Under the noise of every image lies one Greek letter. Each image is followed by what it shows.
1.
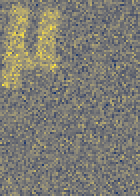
mu
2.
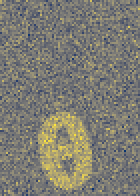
theta
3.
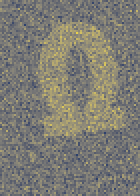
omega
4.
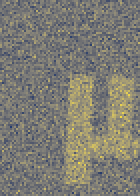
mu
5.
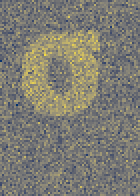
sigma
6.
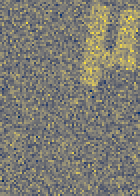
mu
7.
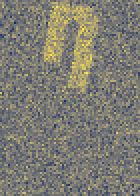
eta
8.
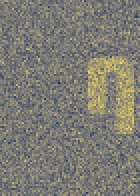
eta
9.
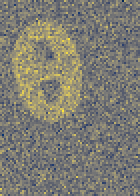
theta
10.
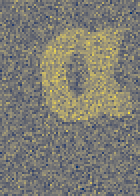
alpha
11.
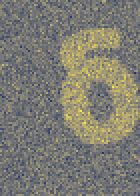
delta
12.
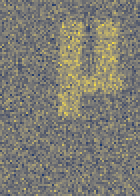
mu
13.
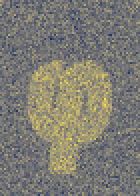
phi
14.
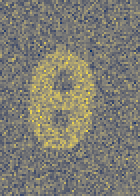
theta
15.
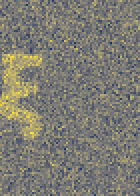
xi
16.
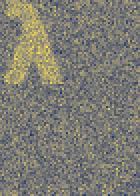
lambda
